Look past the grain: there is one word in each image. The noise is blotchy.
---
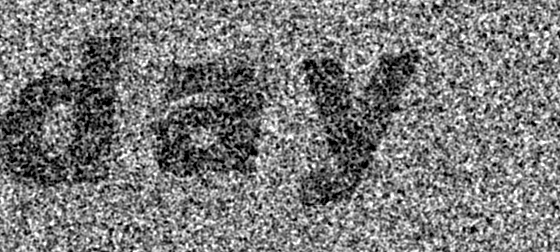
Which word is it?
day
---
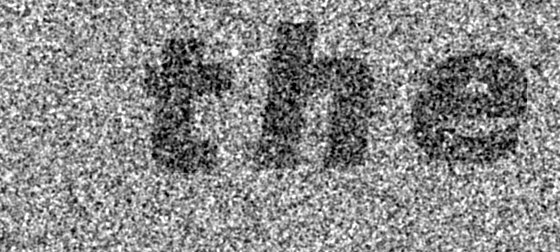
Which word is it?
the
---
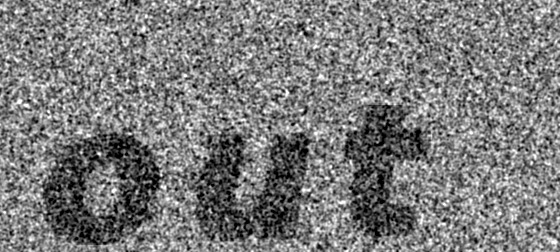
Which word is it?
out
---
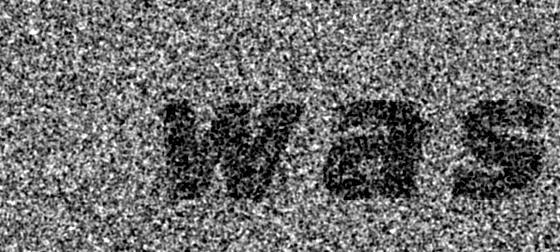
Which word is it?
was
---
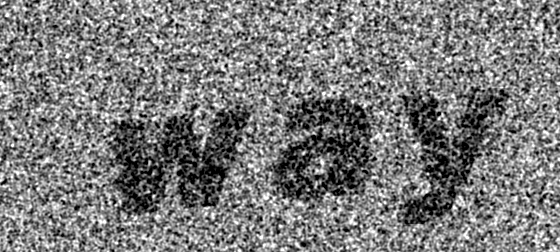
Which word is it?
way
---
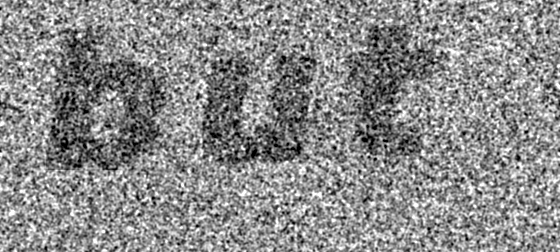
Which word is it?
but
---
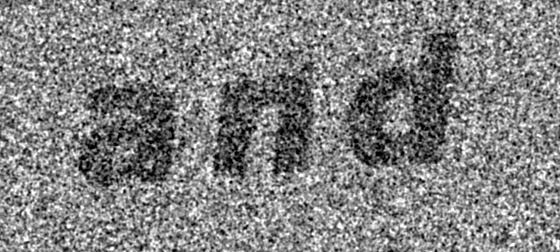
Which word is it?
and
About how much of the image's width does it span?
two thirds
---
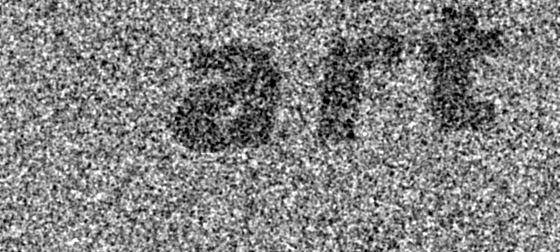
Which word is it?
art
